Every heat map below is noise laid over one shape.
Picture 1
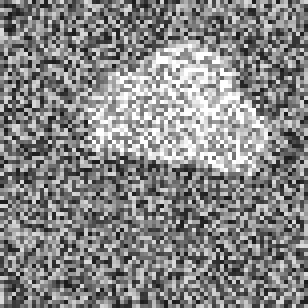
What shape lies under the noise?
cloud
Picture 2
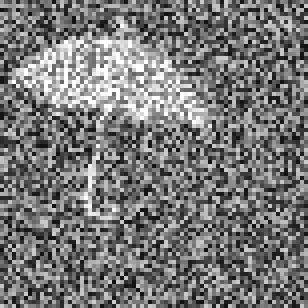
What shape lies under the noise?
umbrella
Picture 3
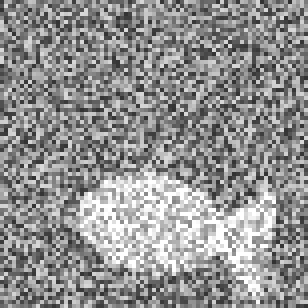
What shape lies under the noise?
fish
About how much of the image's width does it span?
two thirds
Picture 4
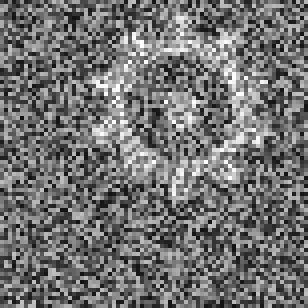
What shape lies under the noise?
gear
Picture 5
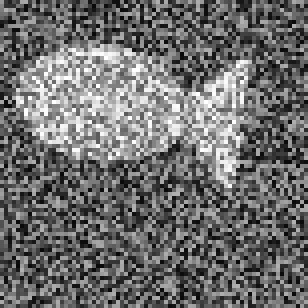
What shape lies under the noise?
fish
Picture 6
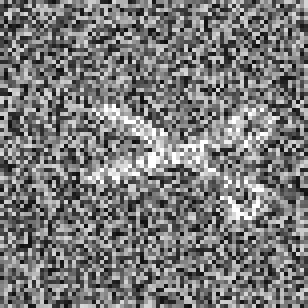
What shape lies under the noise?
pair of scissors
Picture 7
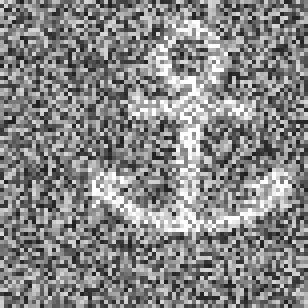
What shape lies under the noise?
anchor
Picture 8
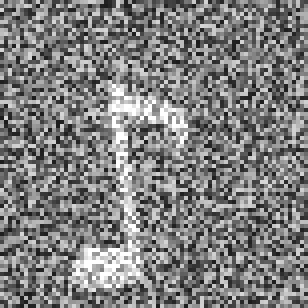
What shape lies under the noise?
musical note
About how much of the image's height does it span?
two thirds
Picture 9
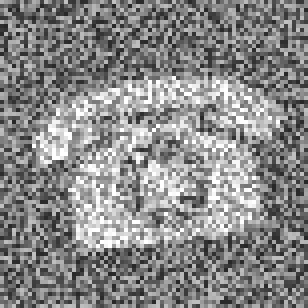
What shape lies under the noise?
telephone
